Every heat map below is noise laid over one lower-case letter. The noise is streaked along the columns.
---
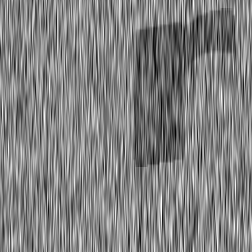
r
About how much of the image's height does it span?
two thirds
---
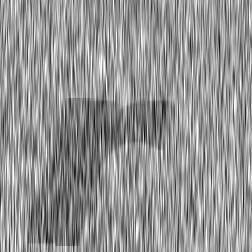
r
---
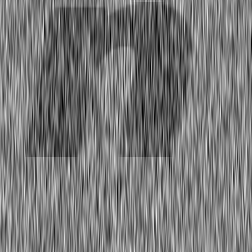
n
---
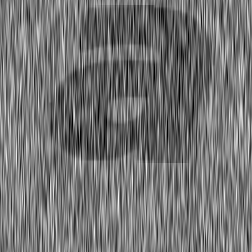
a
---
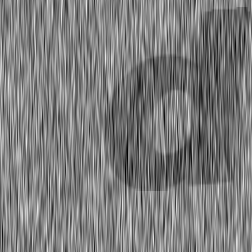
d
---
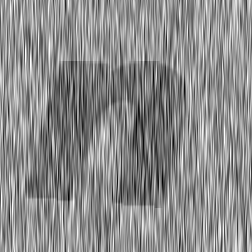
n
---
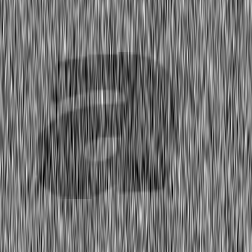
a
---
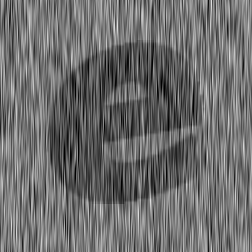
e
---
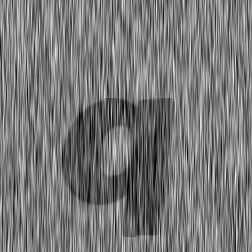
q
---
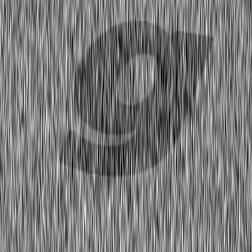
g
